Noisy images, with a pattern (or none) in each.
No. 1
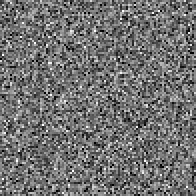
only noise
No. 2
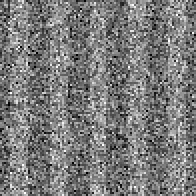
vertical stripes
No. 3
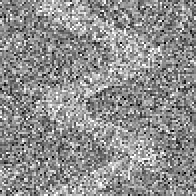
a wavy band
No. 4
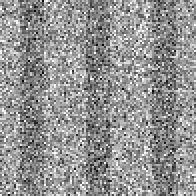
vertical stripes
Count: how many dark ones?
3
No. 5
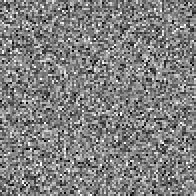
only noise
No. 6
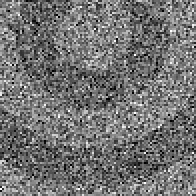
rings round one point
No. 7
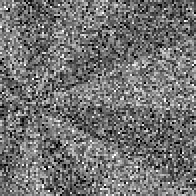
spokes from one point
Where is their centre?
middle left
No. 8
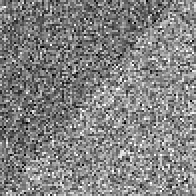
a sharp edge
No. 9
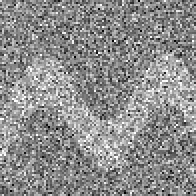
a wavy band
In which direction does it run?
left to right
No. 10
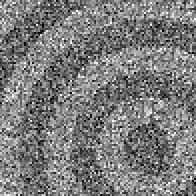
rings round one point
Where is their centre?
bottom right
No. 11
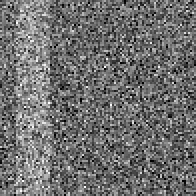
one vertical stripe
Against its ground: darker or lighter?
lighter
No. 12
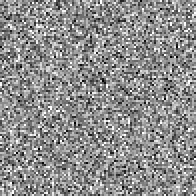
only noise
